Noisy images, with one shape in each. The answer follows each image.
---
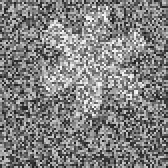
asterisk
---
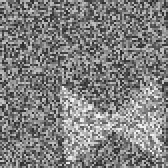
bow tie
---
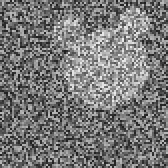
bear's head
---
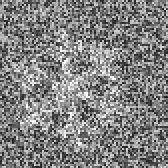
snowflake
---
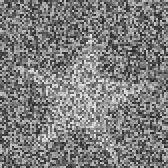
star
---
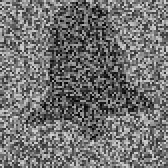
bell
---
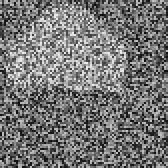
cloud
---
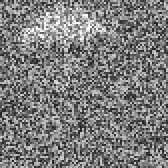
umbrella
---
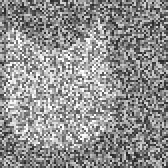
cat's head
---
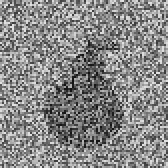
pear
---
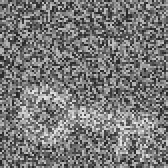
key
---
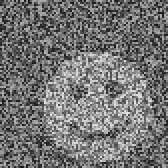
smiling face
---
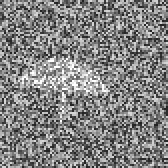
umbrella
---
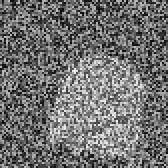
ghost
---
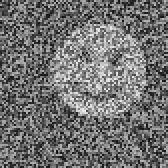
smiling face
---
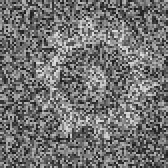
gear
